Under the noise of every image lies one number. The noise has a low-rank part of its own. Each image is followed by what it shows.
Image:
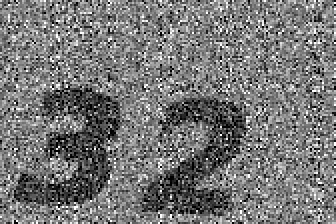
32
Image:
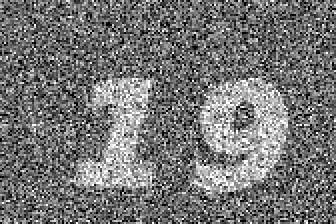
19
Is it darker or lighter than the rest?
lighter
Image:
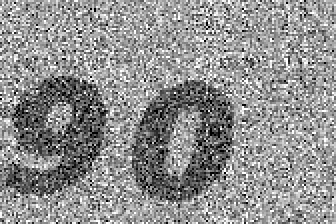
90
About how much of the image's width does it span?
two thirds
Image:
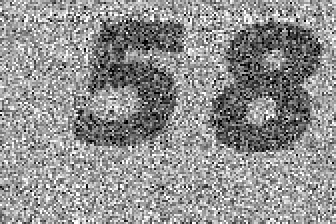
58
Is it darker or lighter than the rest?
darker
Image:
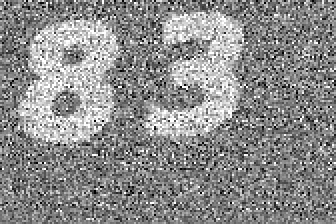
83
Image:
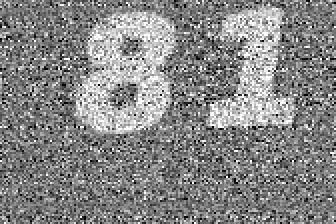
81
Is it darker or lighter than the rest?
lighter
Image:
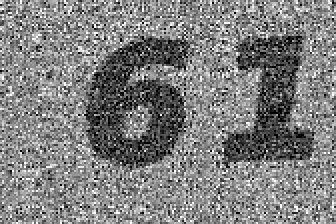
61
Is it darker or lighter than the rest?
darker
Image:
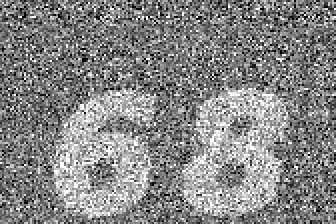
68
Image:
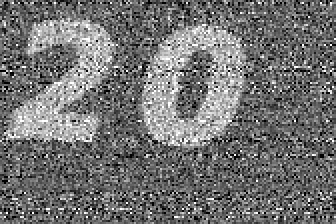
20
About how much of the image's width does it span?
two thirds
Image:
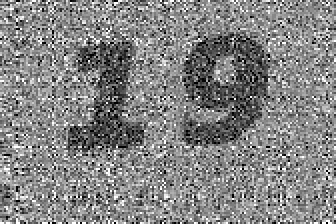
19
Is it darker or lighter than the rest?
darker
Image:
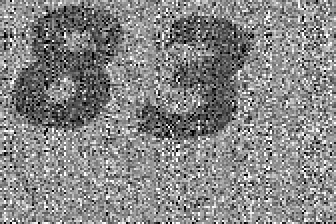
83
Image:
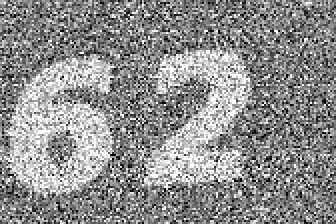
62
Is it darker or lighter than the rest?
lighter
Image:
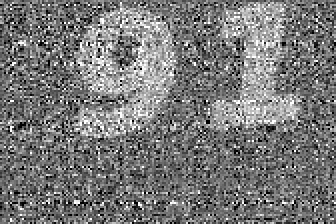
91
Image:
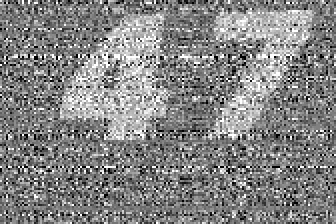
47
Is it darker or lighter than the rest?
lighter
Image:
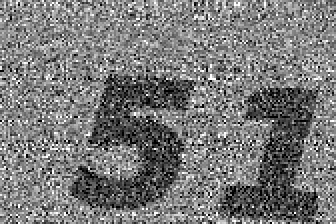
51
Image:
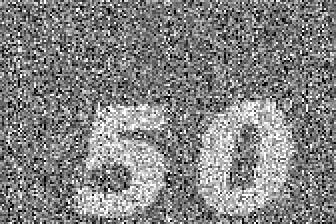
50
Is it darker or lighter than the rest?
lighter
